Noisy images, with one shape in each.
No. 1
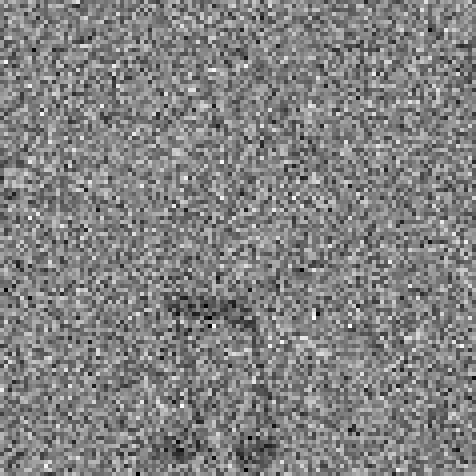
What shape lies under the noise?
pair of musical notes
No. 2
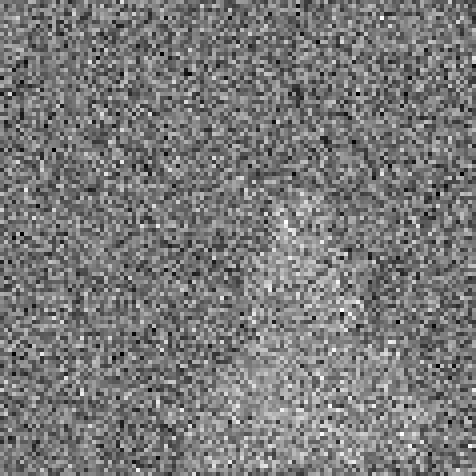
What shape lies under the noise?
chess pawn
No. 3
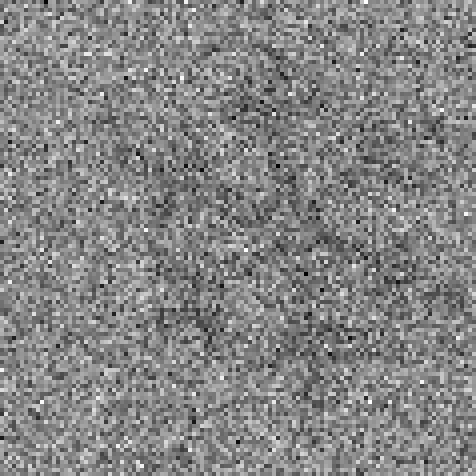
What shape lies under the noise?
snowflake
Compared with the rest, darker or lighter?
darker
